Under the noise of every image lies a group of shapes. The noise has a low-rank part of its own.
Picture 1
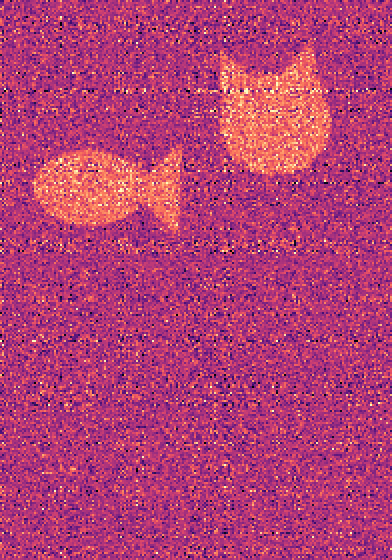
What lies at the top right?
cat's head
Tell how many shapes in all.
2
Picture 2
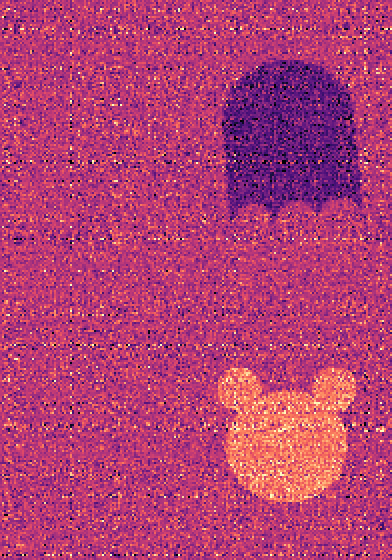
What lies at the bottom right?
bear's head
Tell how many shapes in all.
2
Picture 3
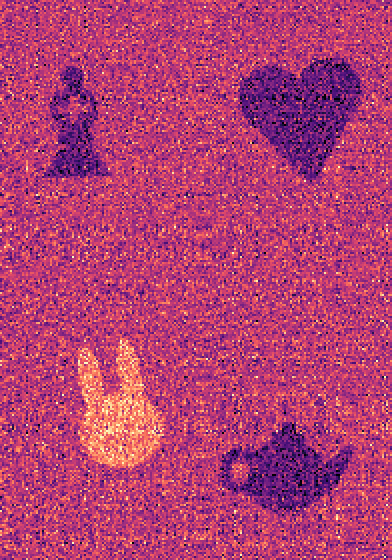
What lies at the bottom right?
teapot
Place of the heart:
top right
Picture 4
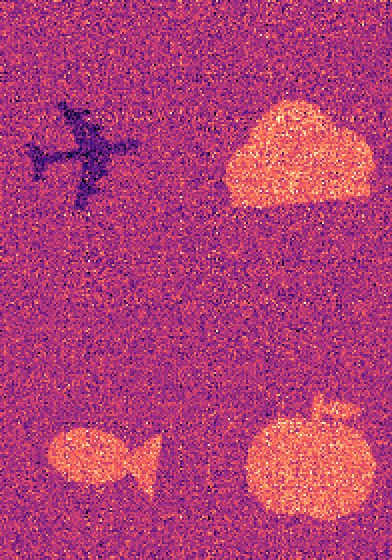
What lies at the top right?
cloud
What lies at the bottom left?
fish
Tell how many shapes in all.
4
